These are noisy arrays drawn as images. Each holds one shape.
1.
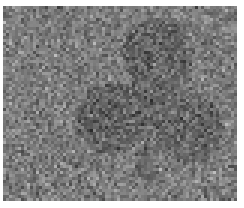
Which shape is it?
club
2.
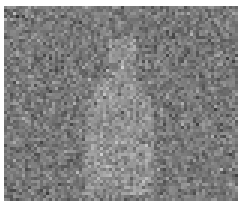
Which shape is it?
bottle
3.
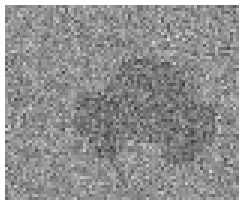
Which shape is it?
car
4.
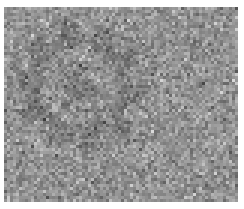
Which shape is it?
gear
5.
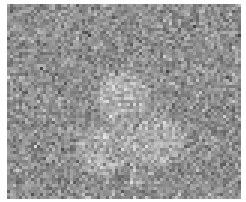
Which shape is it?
club
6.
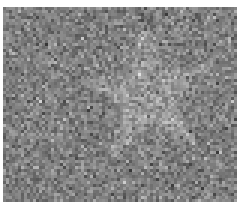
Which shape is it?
star
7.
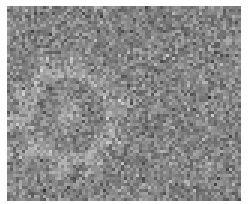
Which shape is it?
gear
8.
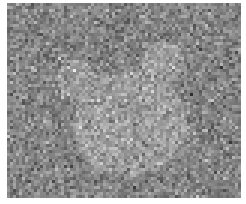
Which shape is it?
bear's head
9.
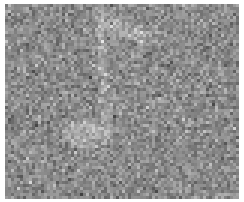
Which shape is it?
musical note
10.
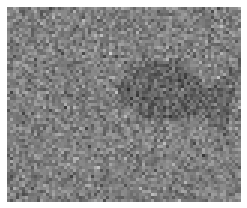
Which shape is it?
fish
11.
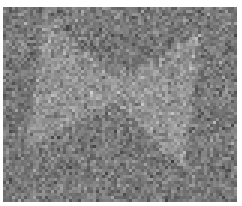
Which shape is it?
bow tie
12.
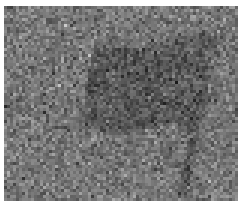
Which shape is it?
flag
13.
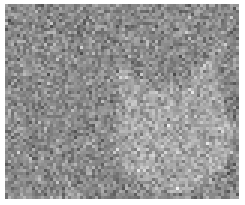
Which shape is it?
cat's head
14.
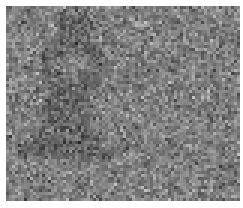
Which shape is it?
chess bishop
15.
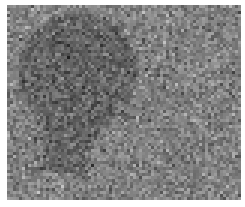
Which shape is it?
light bulb
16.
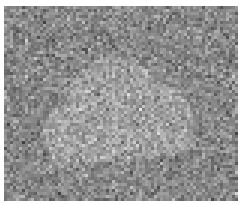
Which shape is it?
cloud
